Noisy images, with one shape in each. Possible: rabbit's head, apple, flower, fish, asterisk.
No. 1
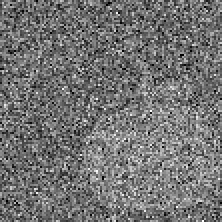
apple
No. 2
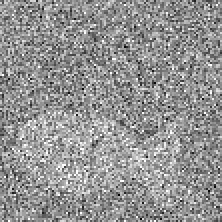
fish
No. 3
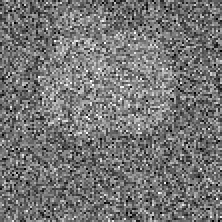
apple
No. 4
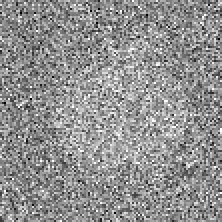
apple
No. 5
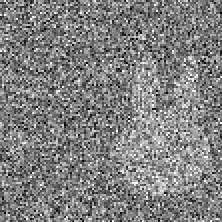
rabbit's head
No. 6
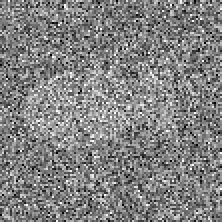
fish
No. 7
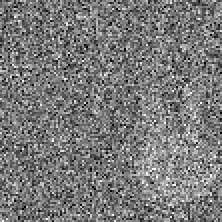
rabbit's head
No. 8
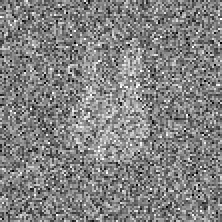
rabbit's head
